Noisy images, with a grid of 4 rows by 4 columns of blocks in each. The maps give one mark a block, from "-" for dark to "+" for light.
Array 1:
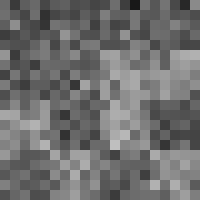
- - - -
- - + +
+ - + -
- + - +
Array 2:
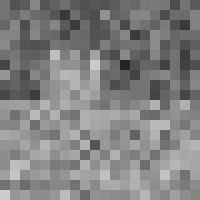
- - - -
- + - -
+ + + +
+ + + +
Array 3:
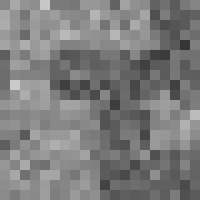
+ + + -
+ - - -
+ + - +
+ + - -
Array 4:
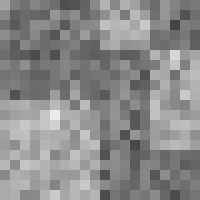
- - + -
- - - +
+ + - +
+ + - -
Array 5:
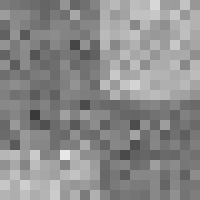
- - + +
- - + +
- - - -
+ + - -
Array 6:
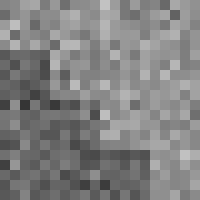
+ + + +
- + + +
- - + +
- - - +
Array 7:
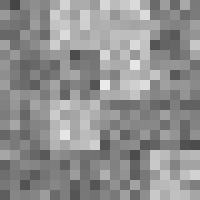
- + + -
- - + -
- + - -
- - - +
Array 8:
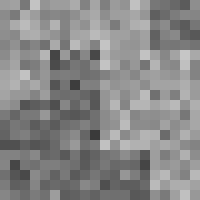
+ + + -
+ - + +
- - + +
- - - +
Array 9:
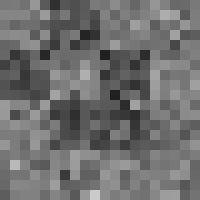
+ - + +
- + - +
+ - - +
+ + + +
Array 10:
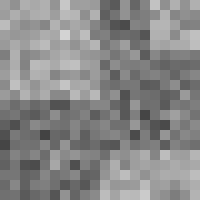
+ + - +
+ + - -
- - - -
- - + +
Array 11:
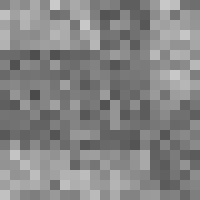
+ + - +
- - - +
- - - -
+ + + -
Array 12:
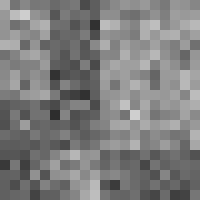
+ - + +
+ - + +
- - + +
- + - -
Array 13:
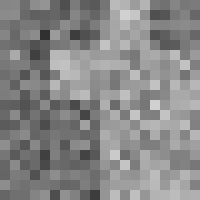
- - + -
- + + +
- - + +
- - + +
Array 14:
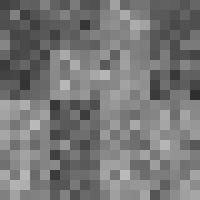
- - + -
- + + -
+ - + +
+ - + +
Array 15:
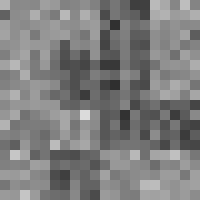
+ + - +
+ - - +
+ + - -
+ - + +
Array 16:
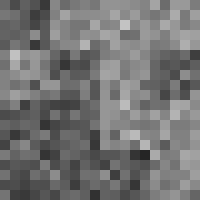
- + + +
+ - + -
- - + +
- - - +
